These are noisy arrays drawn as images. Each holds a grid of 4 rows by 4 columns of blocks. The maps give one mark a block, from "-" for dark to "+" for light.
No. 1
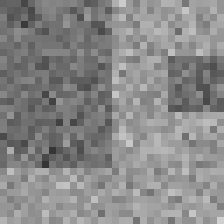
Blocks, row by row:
- - + +
- - + -
- - + +
+ + + +
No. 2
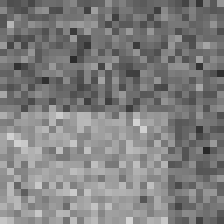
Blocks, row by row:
- - - -
- - - -
+ + + -
+ + + -
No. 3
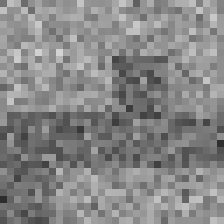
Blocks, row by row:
+ + + +
+ + - +
- - - -
- + + +
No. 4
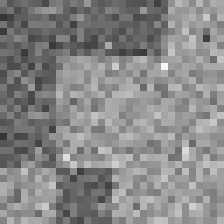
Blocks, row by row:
- - - +
- + + +
- + + +
+ - + +
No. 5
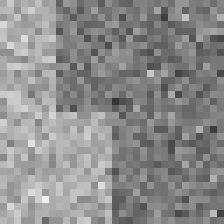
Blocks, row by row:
+ - - -
+ - - -
+ + - -
+ + - -
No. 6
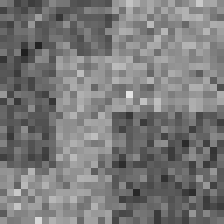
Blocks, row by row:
- - + +
- + + +
- + - -
+ + - -
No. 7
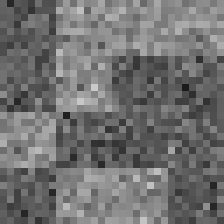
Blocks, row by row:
- + + +
- + - -
+ - - -
- + + -
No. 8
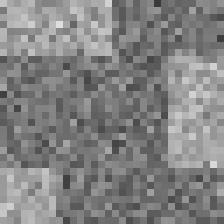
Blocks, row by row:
+ + - -
- - - +
- - - +
+ - - -
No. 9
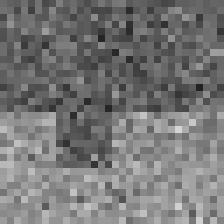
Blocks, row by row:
- - - -
- - - -
+ - + +
+ + + +
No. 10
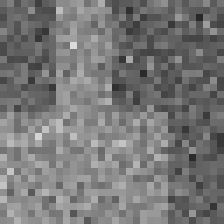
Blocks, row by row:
- + - -
- + - -
+ + + -
+ + + -
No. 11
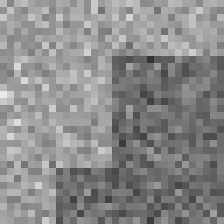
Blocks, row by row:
+ + + +
+ + - -
+ + - -
+ - - -
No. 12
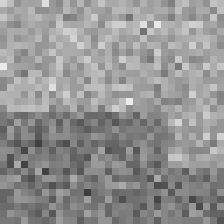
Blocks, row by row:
+ + + +
+ + + +
- - - +
- - - -
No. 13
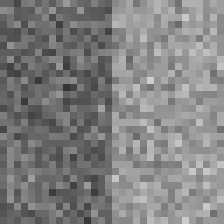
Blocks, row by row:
- - + +
- - + +
- - + +
- - + +
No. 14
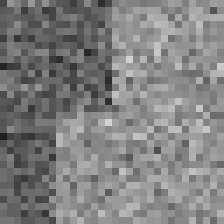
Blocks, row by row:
- - + +
- - + +
- + + +
- + + +
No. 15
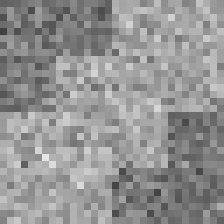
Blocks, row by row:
- - + +
- + + +
+ + + -
+ + - -
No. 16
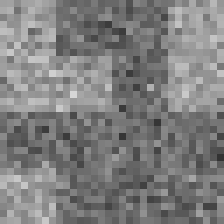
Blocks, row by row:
+ - - +
+ + - +
- - - -
+ - - -
